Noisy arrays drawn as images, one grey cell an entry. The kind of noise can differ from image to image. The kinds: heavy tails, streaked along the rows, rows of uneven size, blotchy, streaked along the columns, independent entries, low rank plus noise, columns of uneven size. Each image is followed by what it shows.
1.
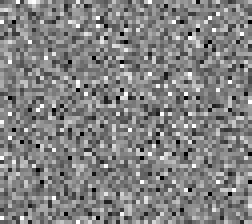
heavy tails
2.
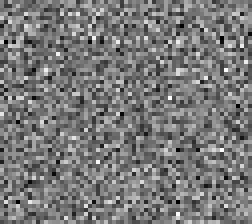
low rank plus noise
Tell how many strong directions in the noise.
one
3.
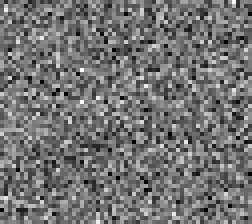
independent entries
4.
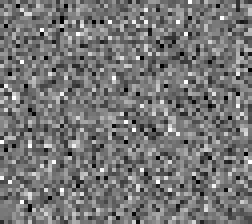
heavy tails
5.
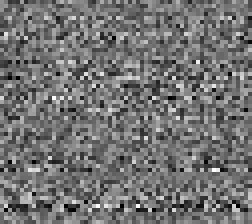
rows of uneven size
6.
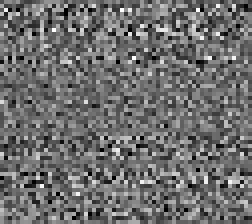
rows of uneven size
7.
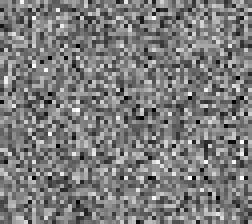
low rank plus noise
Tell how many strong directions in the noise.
one
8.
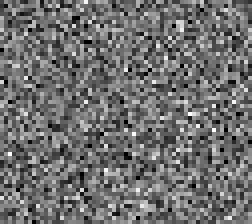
independent entries
